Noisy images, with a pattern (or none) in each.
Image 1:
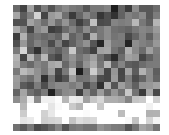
one band of rows
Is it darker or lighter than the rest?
lighter
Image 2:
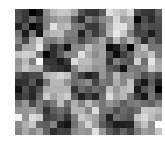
a checkerboard
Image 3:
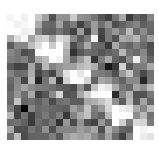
blocks along the diagonal
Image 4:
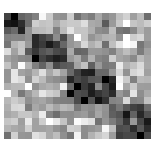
blocks along the diagonal
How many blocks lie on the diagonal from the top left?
4
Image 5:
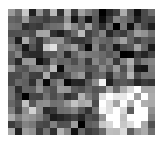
one block
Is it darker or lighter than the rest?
lighter
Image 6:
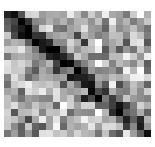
a diagonal band
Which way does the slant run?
top left to bottom right
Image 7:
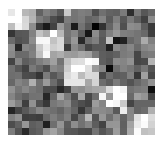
blocks along the diagonal
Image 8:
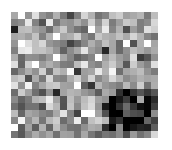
one block
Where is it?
bottom right
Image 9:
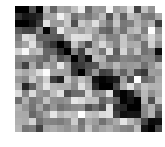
blocks along the diagonal
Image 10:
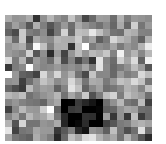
one block
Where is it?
bottom middle
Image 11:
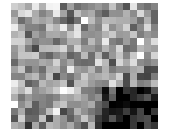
one block
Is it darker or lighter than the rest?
darker
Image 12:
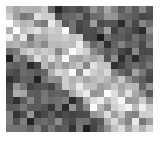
a diagonal band
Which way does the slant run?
top left to bottom right
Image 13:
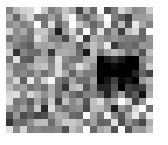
one block
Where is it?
middle right
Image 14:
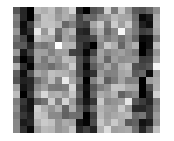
bands of columns
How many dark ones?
3
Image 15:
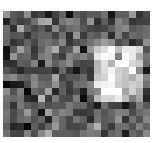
one block
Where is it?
middle right
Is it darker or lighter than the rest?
lighter
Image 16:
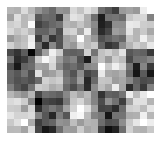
a checkerboard
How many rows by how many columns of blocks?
3 by 5
